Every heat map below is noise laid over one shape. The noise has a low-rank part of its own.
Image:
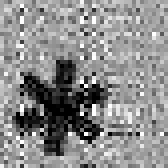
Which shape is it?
asterisk
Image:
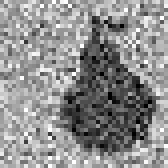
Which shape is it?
pear
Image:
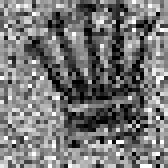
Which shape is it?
chess queen
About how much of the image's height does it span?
nearly all
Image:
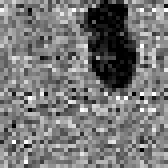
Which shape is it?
footprint
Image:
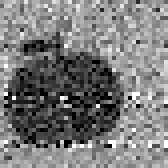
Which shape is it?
apple
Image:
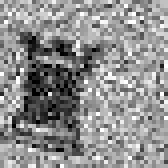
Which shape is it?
chess rook
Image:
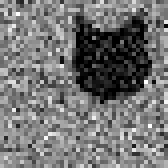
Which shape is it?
cat's head
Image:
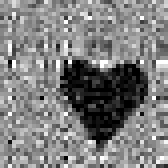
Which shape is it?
heart
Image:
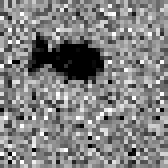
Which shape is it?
fish
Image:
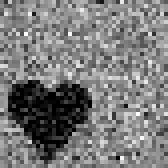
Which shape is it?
heart
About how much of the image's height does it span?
half
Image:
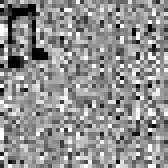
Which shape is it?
pair of musical notes
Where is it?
top left
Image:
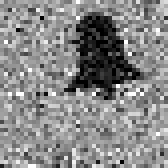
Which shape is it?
bell
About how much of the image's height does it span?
half
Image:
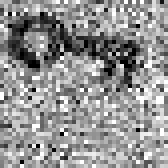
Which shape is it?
key
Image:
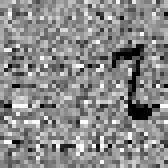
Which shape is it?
musical note
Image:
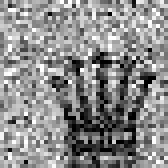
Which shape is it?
chess queen
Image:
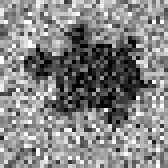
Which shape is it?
turtle
